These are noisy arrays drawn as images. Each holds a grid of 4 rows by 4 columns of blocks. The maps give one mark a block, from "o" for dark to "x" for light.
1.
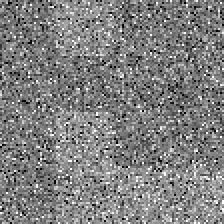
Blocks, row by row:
o x o o
o o o o
o x o o
o x x x
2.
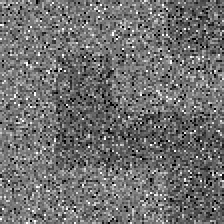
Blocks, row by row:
x x x o
x o x x
x o o o
x x x o
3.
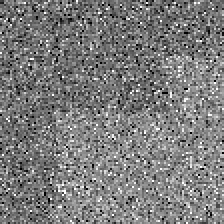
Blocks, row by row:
o o o o
o o o x
o x x x
o x x x
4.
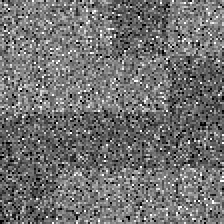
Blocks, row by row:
x x o x
x x x o
o o o o
o x x x
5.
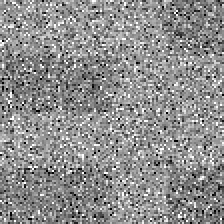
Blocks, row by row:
x x x o
o o x x
x x x x
o o x o
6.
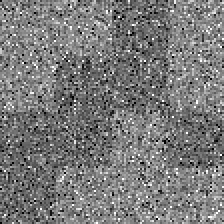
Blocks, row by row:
x x o x
x o o x
o o x o
o x x x
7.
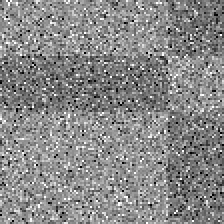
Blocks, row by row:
x x x o
o o o x
x x x o
x x x o
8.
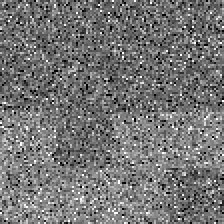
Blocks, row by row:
o o o o
o o o o
x o x x
x x x o
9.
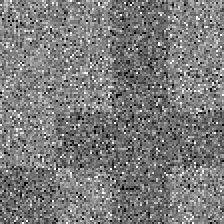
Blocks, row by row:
x x o x
x x o x
x o o o
o x o x
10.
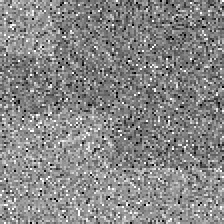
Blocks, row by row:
x o o o
o o o o
x x o o
x x x x
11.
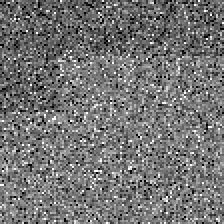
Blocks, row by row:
o o o o
o x x x
x x x x
x x x x
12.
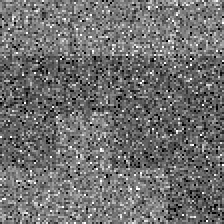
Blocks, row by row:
x x x x
o o o o
o x o o
x x x o
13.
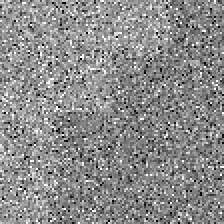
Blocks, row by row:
x x x o
x x o o
x o o o
x o o o
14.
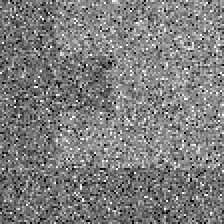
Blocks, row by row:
o x x x
o o x x
o x x x
o o o o
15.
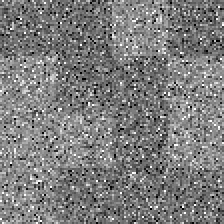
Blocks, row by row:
o o x o
x o o x
x x o x
x o o o
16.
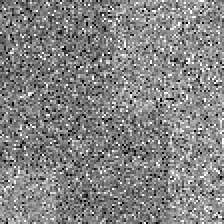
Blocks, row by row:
o o x x
o o x x
o o o x
x o o x
